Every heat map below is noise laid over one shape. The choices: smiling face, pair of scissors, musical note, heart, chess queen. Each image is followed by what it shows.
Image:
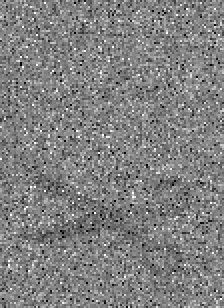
pair of scissors
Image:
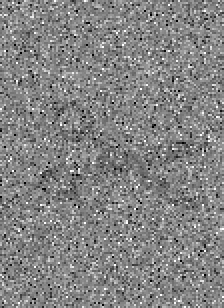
pair of scissors
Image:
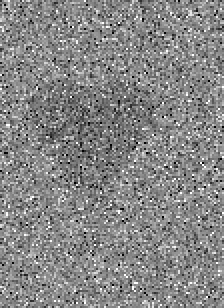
heart
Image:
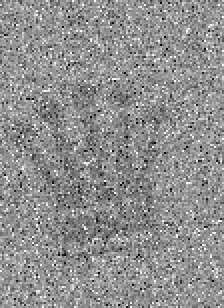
chess queen
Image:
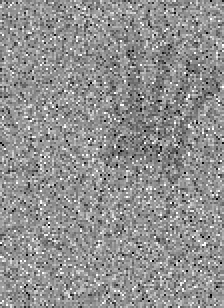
chess queen
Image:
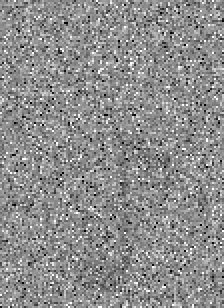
musical note
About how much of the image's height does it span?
half
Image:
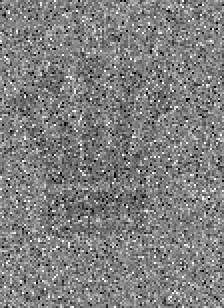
chess queen
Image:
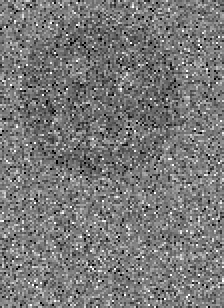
smiling face
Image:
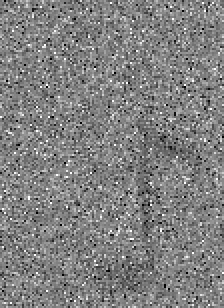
musical note
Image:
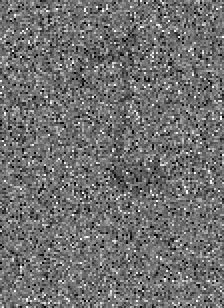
musical note
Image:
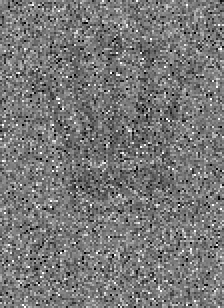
chess queen
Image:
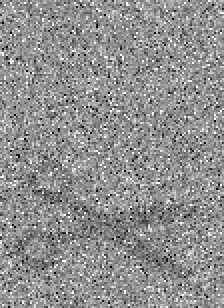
pair of scissors
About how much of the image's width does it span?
nearly all
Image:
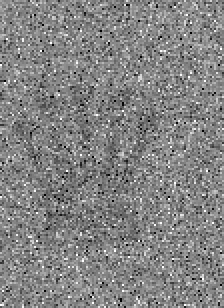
chess queen
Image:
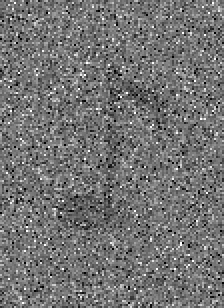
musical note
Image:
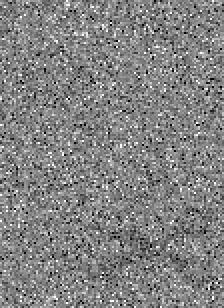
pair of scissors
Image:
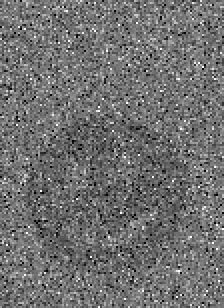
smiling face
